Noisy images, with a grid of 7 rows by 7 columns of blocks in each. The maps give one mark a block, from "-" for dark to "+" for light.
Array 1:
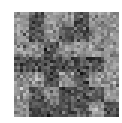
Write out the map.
+-++-++
+-+--++
++-++++
------+
++-+-++
+-+---+
+----+-
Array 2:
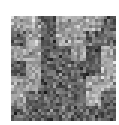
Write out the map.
++-+++-
-+-++--
++--+-+
-+----+
++---++
+----+-
-------
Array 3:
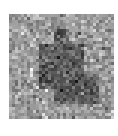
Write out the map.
+++++++
+++-+++
++---++
++---++
++----+
+++---+
+++++++
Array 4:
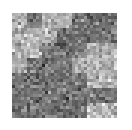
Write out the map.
+-++---
+++----
++---++
+---+++
-----++
-------
-----++
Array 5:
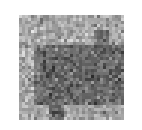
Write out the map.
+++++++
+++++-+
+------
+------
+------
+------
++-++++
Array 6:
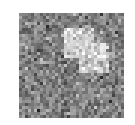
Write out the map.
-------
---++--
---+++-
----++-
-------
-------
-------
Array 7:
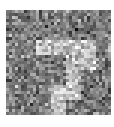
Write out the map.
-------
-------
--++++-
----++-
----+--
---++--
---+---
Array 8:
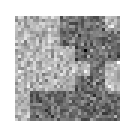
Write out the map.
+++---+
+++----
++++---
+++++-+
++++--+
+------
+------
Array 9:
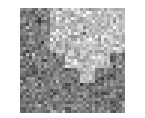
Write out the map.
--+++++
--+++++
--+++++
---+++-
----+--
-------
-------
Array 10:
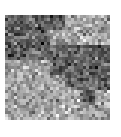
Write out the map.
----+++
---++++
-------
+++----
++++---
+++++-+
+++++++
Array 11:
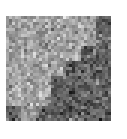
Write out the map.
++++++-
++++++-
+++++--
++++---
+++----
+++----
-+-----
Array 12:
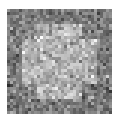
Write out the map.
-------
--+++--
-+++++-
-+++++-
-+++++-
--+++--
-------
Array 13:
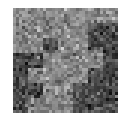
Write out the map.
+++++++
+++++--
++-++--
--++++-
-++++--
--++---
-+++---
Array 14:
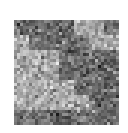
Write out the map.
----++-
+----++
+++----
+++----
++++---
+++++--
-------
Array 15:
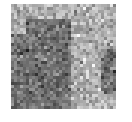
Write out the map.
+++++++
+---+++
----+++
----++-
----++-
----++-
----+++
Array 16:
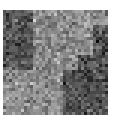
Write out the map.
--+++++
--++++-
--++++-
--+++--
++++---
++++---
++++---
